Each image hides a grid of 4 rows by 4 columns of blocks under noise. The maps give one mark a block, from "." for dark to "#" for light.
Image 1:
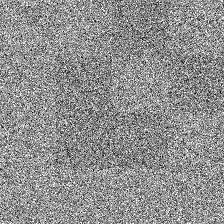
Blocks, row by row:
# # . #
# . # .
# . . #
# # # #
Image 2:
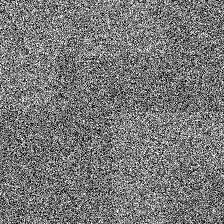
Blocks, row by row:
# # # .
# . . .
. . # #
. . # .
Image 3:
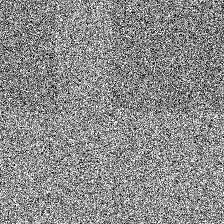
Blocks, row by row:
. # . .
. # . .
# # # #
# # # #
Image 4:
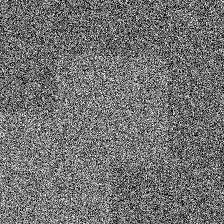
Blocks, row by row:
. . . .
. # # .
# # # .
# # . .
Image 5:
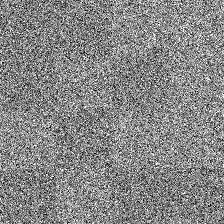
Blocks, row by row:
. . # #
. # . #
# . # #
. # . .
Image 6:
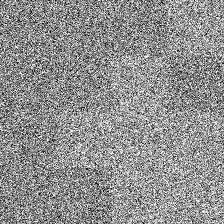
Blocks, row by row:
. . . #
. . # .
. # # #
. . # #
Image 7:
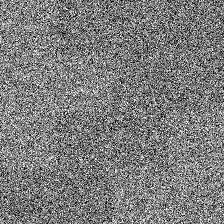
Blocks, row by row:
# . . .
# # . .
# . . #
. . # #
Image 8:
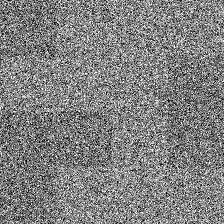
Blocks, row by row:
. # # #
# # # .
. . # .
. # # #
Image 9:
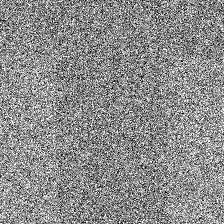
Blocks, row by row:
. . . .
# . . #
# . . #
# . . #
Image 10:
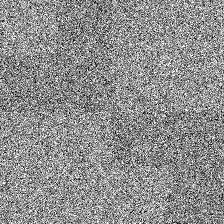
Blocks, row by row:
# . # #
. . # #
# # . .
# # # .
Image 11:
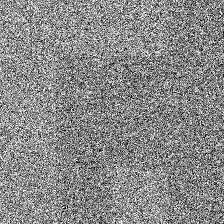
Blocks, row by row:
# # # .
# . . .
# . . .
# . # .
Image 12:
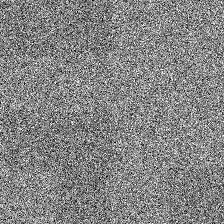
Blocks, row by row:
. . # #
# # # #
. . # #
# . # .
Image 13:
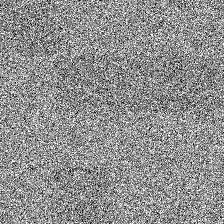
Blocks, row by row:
. # # #
# . . .
# # # #
# . # #
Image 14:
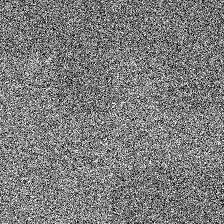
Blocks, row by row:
. . . .
# . # .
# # # #
# # . .
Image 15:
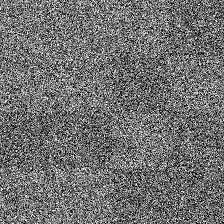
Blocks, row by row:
# # # .
# # . #
. . # .
# # . .
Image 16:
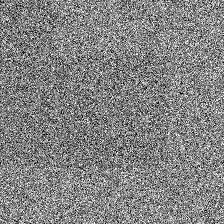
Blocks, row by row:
. # # #
. . . #
. . . #
# # # #
